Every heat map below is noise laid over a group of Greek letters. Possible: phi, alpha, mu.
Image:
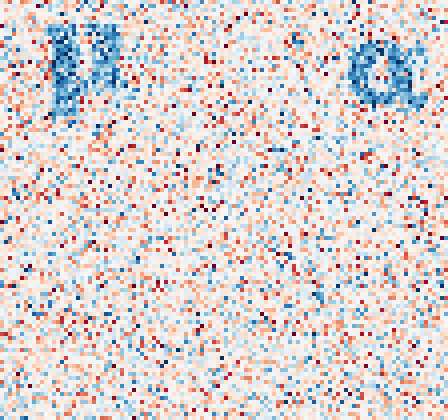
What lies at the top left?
mu
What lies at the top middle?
nothing
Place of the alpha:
top right
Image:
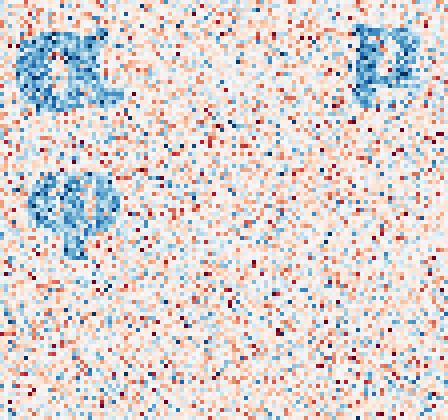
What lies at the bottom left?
nothing
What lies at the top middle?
nothing
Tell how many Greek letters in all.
3
